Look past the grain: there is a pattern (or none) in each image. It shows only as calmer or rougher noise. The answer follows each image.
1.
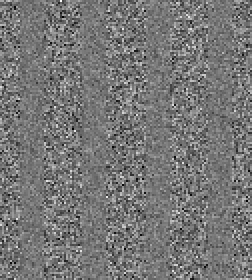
vertical stripes
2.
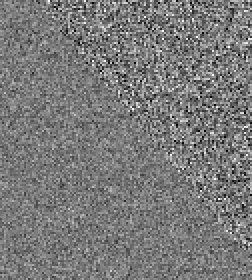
a sharp edge
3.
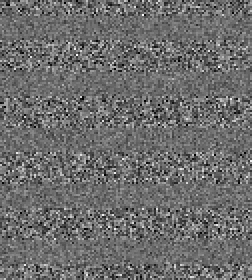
horizontal stripes
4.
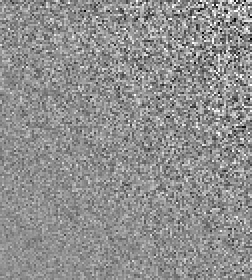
a smooth slope
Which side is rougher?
top right
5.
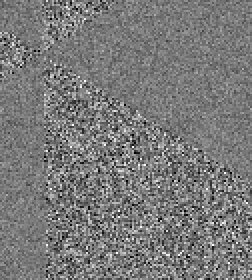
spokes from one point
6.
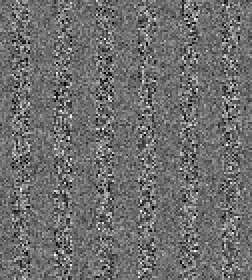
vertical stripes
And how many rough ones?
6
